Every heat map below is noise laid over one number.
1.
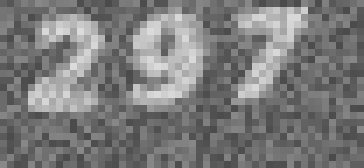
297
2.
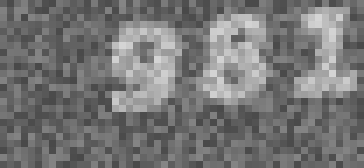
981
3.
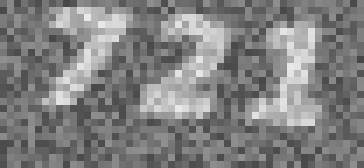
721
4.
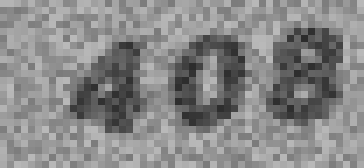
408
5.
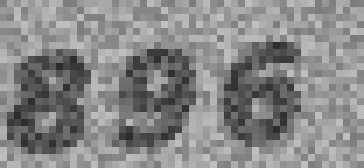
896
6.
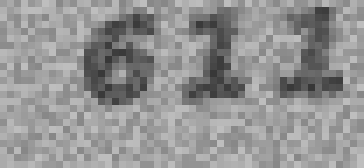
611
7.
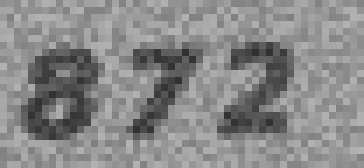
872
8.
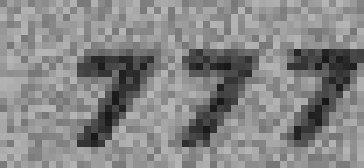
777
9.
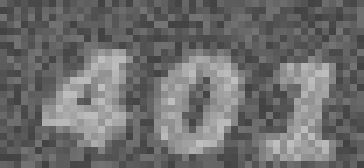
401
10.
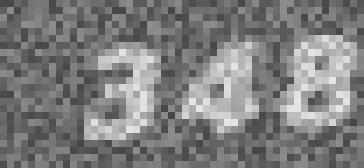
348
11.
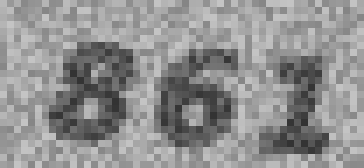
861
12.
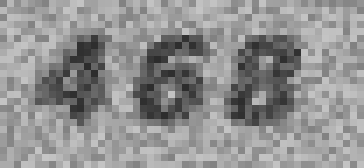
468
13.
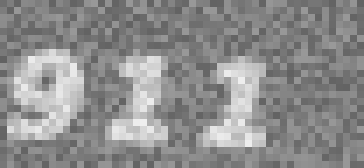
911
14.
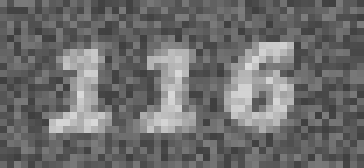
116
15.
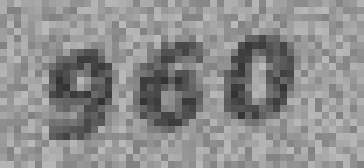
960
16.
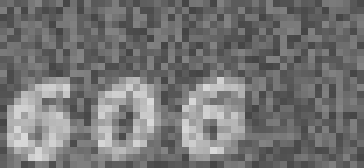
606
